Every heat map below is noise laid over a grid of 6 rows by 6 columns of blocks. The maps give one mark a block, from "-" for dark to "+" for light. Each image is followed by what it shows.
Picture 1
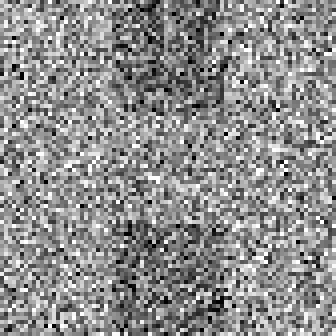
+ + - - + +
+ + - - + +
+ + + + + +
+ + + + + +
+ + - - + +
+ + - - + +
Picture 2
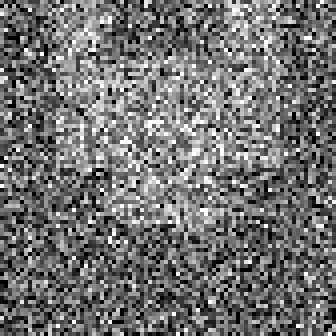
- + - - + -
- + + + + -
- + + + + -
- - + + - -
- - - - - -
- - - - - -
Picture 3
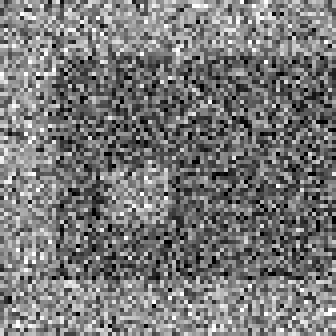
+ + + + + +
+ - - - - -
+ - - - - -
+ - + - - -
+ - - - - -
+ + + + + +
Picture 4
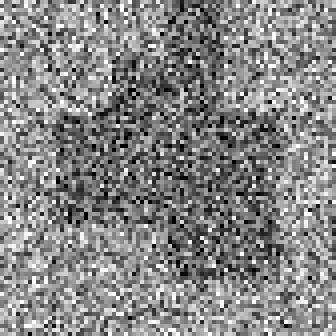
+ + + - + +
+ + - - + +
+ - - - - +
+ - - - - +
+ + + - - +
+ + + + + +
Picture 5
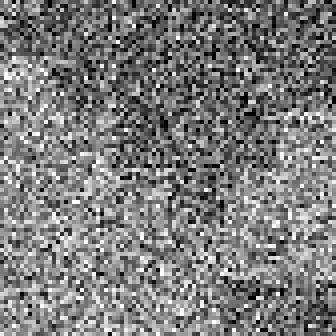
- - - - - -
+ - - - - -
+ + - - - +
+ + + - + +
+ + + + + +
+ + + + - -
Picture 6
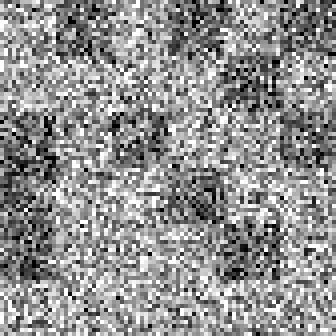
+ - + - + -
+ + + + - +
- + - + + -
- + + - + +
- + + + - +
+ + + + + +
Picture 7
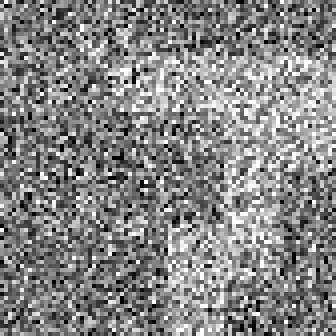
- - - - - -
- - + + + +
- - - - + +
- - - - + -
- - - + + -
- - - + - -
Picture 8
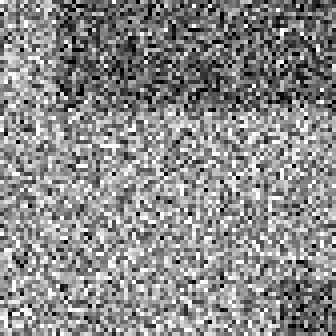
+ - - - - -
+ - - - - -
+ + + + + +
+ + + + + +
+ + + + + +
+ + + + + -
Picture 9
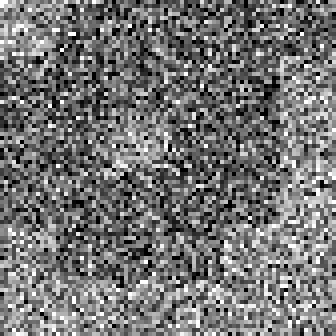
+ - - - - -
- - - - - +
- - + - - +
- - - - - +
+ - - - + +
+ + + + + +
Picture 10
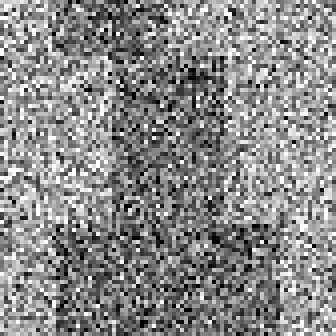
+ - - + + +
+ + - - + +
+ + - - + +
+ + - - + +
+ - - - - +
+ - - - - +
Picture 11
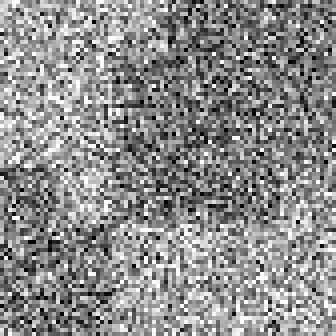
+ + + - - -
+ + - - - -
+ + - - - -
- + - - - +
- - + + + +
- - + + + +
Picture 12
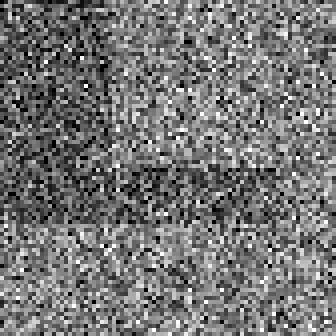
- - + + + +
- - + + + +
- - + + + +
- - - - - +
+ + + + + +
+ + + + + +
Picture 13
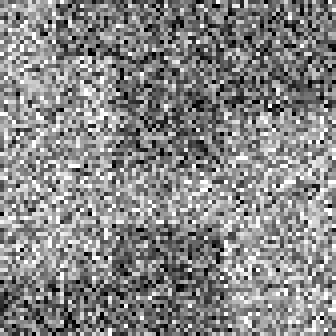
+ - - - - -
+ + - - - -
+ + - - + +
+ + + + + +
+ + - - + +
- - - - + +
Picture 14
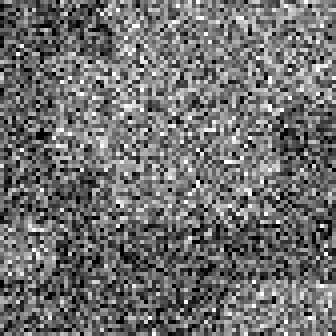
- - + + + +
- + + + + +
- + + + + -
- - + + + -
+ - - - - -
- - - - + +
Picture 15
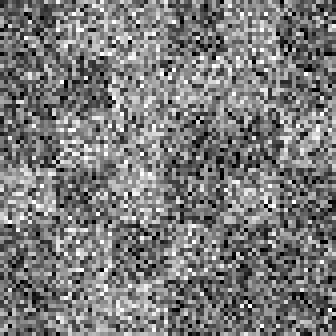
- + + - + -
- - + + + -
- + + - - +
+ - + - + -
- + - + - -
- + + - - -
